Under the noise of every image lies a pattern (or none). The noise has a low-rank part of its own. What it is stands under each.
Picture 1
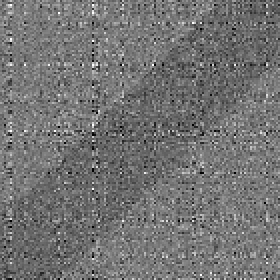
a diagonal band
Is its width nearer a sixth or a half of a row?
a half
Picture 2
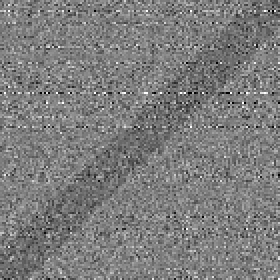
a diagonal band
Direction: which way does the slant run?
bottom left to top right
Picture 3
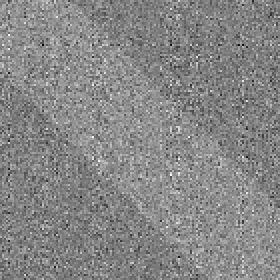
a diagonal band
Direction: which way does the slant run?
top left to bottom right
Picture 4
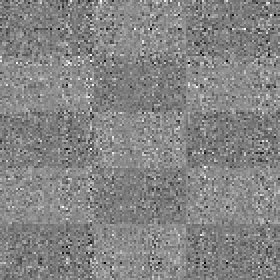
a checkerboard
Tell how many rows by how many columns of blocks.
5 by 3
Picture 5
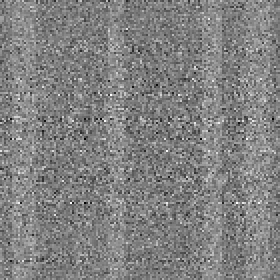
bands of columns
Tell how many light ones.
4
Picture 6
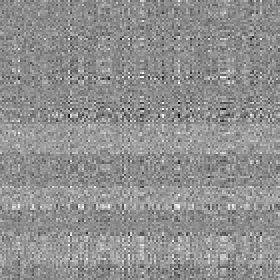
bands of rows
